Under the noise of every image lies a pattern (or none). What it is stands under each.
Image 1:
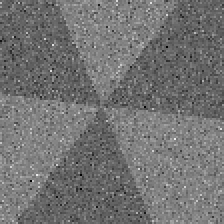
spokes from one point
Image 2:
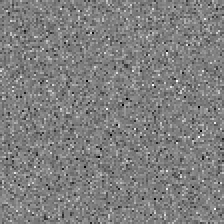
only noise
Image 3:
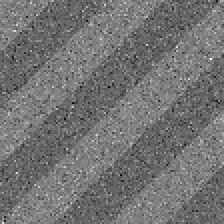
diagonal stripes
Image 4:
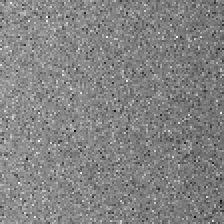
a smooth slope
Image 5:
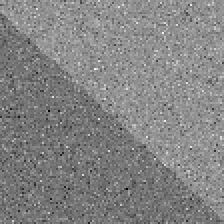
a sharp edge
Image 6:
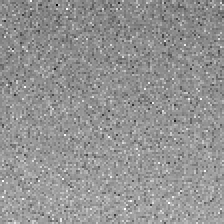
a smooth slope
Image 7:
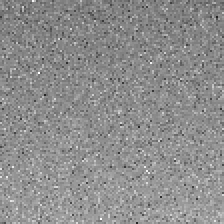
a smooth slope
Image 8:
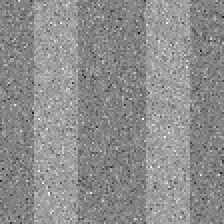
vertical stripes
